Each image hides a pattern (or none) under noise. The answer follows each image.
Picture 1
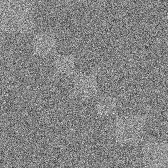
blocks along the diagonal
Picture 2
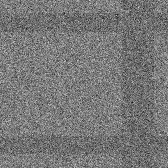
bands of rows crossing bands of columns
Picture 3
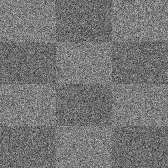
a checkerboard
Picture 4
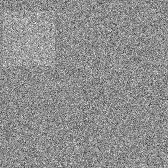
one block
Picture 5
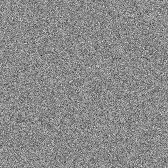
only noise
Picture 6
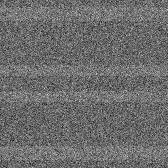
bands of rows
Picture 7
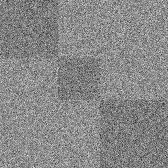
blocks along the diagonal
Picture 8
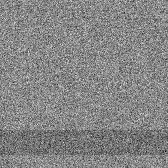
one band of rows
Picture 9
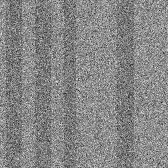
bands of columns
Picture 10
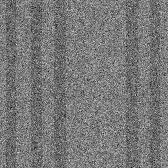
bands of columns
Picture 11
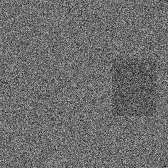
one block
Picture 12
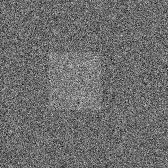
one block
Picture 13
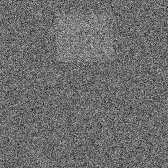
one block
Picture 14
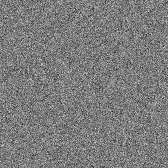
only noise
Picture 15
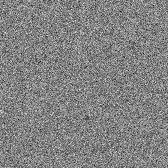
only noise
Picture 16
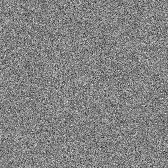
only noise
